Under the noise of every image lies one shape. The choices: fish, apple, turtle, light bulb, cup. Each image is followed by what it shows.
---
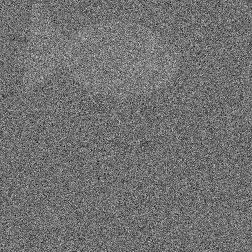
light fish
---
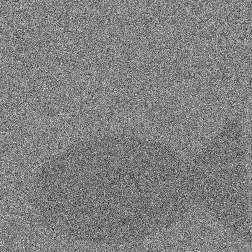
dark fish
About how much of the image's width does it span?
nearly all
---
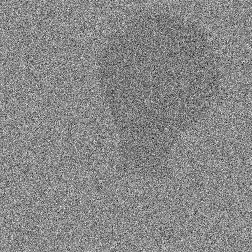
dark light bulb
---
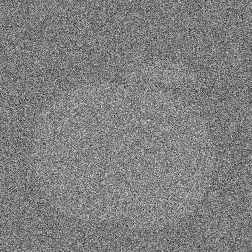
light apple
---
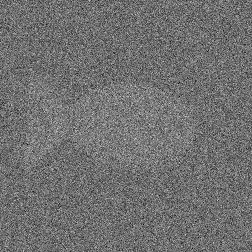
light fish
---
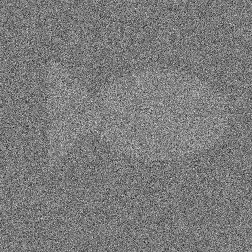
light fish
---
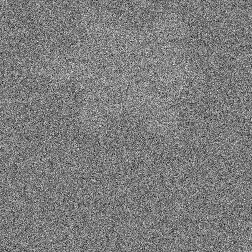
light turtle
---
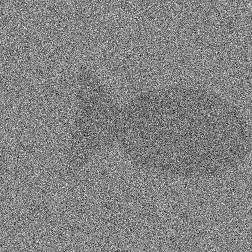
dark fish
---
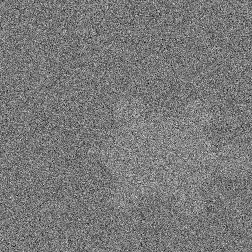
light turtle
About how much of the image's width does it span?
two thirds
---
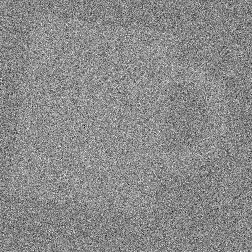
light cup
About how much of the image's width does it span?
nearly all
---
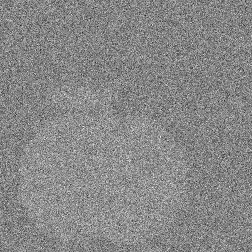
light apple
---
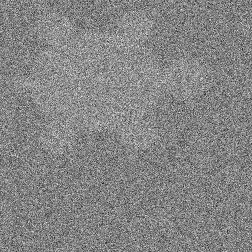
light turtle
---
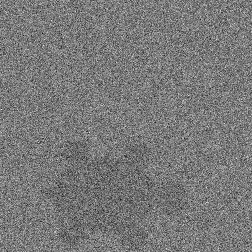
dark turtle
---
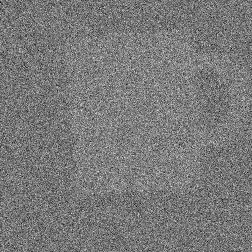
light cup
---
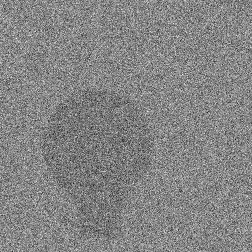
dark light bulb
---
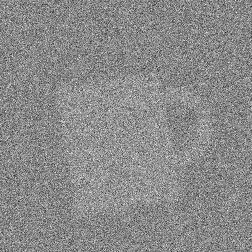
light cup
